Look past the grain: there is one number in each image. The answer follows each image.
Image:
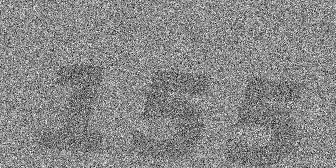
155
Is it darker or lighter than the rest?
darker
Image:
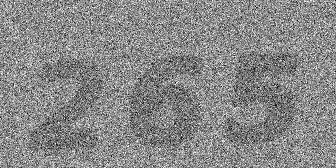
265
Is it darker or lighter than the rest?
darker
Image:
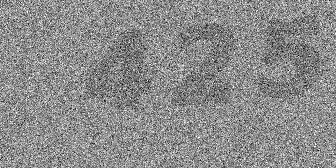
425
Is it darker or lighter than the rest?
darker
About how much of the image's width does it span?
two thirds
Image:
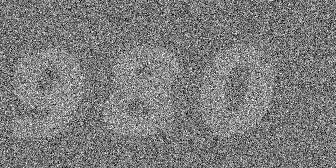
980
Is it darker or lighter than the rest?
lighter
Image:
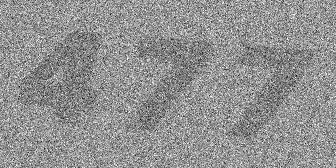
477
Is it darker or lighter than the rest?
darker
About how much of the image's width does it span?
nearly all
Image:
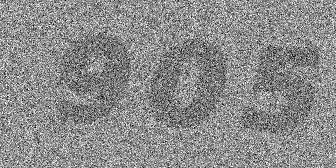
905
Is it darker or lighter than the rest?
darker
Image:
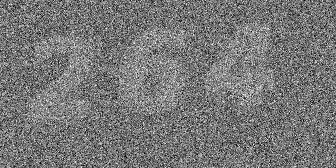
264
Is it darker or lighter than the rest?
lighter
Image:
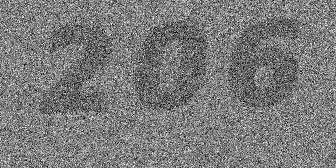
206
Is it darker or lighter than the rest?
darker
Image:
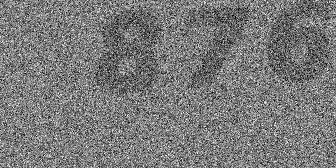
876
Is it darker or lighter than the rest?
darker
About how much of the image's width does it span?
two thirds
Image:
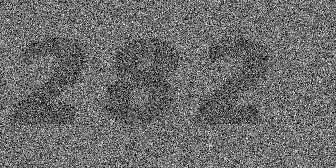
282
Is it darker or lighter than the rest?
darker
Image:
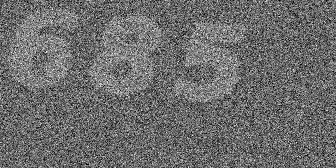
685
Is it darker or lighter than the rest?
lighter
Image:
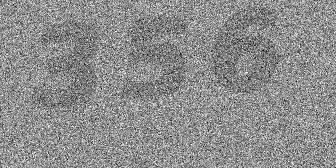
356
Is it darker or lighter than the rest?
darker
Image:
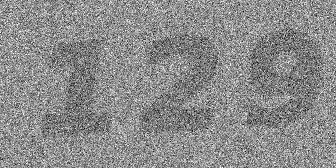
129
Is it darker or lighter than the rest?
darker
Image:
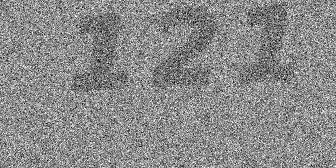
121
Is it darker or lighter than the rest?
darker
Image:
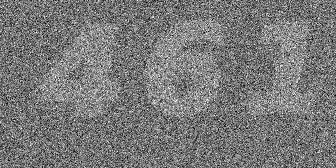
461
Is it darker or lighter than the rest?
lighter
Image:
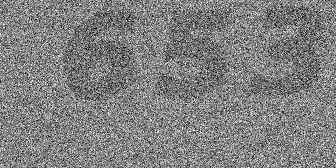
653
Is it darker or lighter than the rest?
darker
